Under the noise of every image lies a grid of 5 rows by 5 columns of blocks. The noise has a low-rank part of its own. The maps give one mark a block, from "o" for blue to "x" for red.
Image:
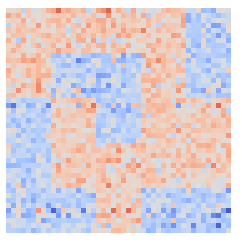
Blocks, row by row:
x x x x o
x o o x o
o x o x x
o x x x x
o o x o o
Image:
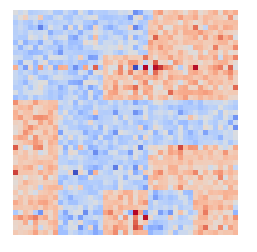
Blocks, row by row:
o o o x x
o o x x x
x o o o o
x o o x x
x o x o x
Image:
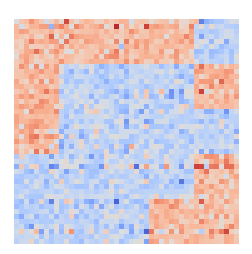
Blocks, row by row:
x x x x o
x o o o x
x o o o o
o o o o x
o o o x x
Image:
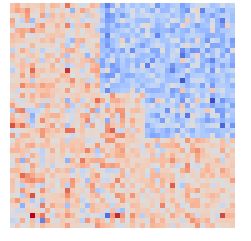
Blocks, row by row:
x x o o o
x x o o o
x x x o o
x x x x x
x x x x x
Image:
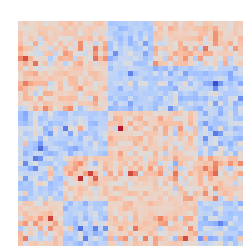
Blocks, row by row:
x x o x x
x x o o o
o o x x o
o x x x x
x o x x o
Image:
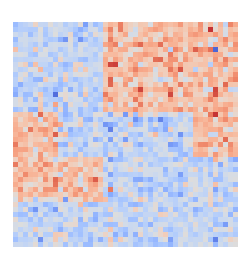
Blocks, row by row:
o o x x x
o o x x x
x o o o x
x x o o o
o o o o o
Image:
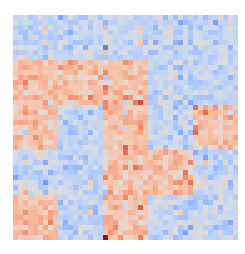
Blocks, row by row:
o o o o o
x x x o o
x o x o x
o o x x o
x o x o o
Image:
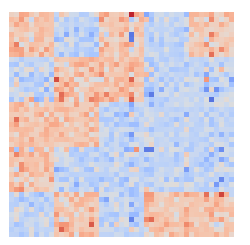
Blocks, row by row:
x o x o x
o x x o o
x x o o o
x o o o o
o x o x x
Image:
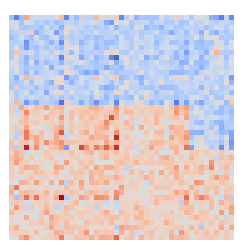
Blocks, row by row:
o o o o o
o o o o o
x x x x o
x x x x x
x x x x x
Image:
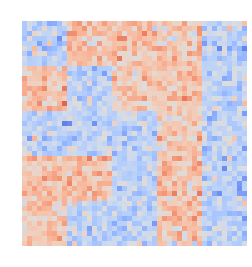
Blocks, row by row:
o x x x o
x o x x o
o o o x o
x x o x o
x o o x o
